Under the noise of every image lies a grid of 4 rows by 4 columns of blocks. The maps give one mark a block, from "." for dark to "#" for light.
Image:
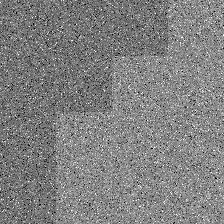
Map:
. . . #
. . # #
. # # #
. # # #
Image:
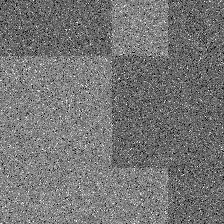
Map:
. . # .
# # . .
# # . .
# # # .
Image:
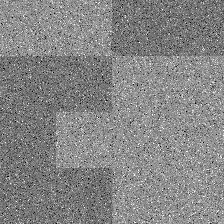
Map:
# # . .
. . # #
. # # #
. . # #
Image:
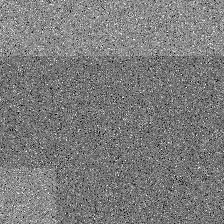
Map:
# # # #
. . . .
. . . .
# . . .
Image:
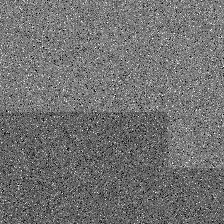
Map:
# # # #
# # # #
. . . #
. . . .
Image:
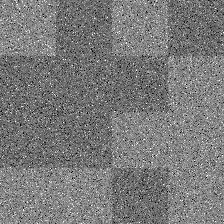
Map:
# . # .
. . . #
. . # #
# # . #
